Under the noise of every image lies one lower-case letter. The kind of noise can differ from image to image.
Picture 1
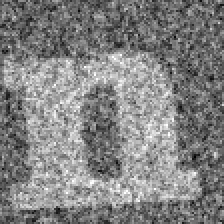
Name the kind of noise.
blotchy
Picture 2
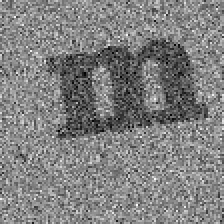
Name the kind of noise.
low rank plus noise
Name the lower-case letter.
m
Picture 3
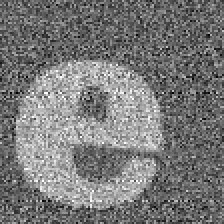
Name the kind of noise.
rows of uneven size
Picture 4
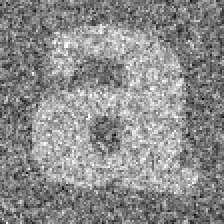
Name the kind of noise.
blotchy
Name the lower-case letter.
a
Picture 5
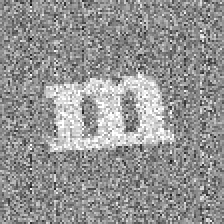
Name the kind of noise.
columns of uneven size
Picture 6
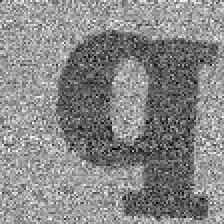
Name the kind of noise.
rows of uneven size
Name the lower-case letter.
q
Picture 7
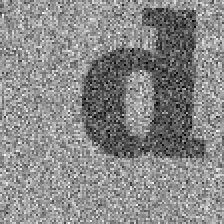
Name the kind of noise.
low rank plus noise
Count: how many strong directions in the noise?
two
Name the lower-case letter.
d
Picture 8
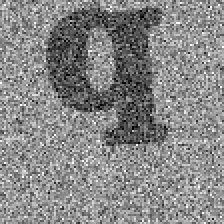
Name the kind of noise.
independent entries
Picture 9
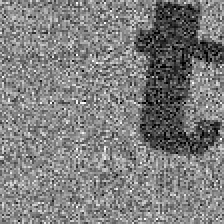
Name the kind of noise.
low rank plus noise
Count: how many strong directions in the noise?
three or four
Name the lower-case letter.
t
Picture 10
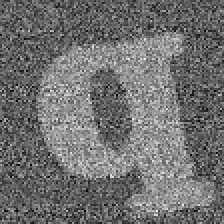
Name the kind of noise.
rows of uneven size
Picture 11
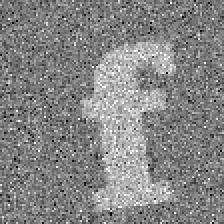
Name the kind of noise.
heavy tails
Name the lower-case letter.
f
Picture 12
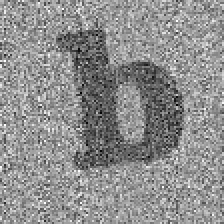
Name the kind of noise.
columns of uneven size
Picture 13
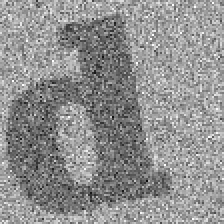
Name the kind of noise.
independent entries
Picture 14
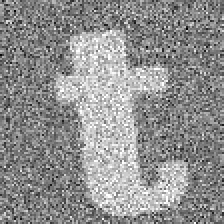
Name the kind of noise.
low rank plus noise
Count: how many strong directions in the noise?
five to eight
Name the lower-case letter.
t
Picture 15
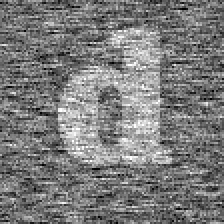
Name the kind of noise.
streaked along the rows
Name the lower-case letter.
d
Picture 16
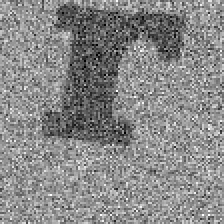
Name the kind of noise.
low rank plus noise
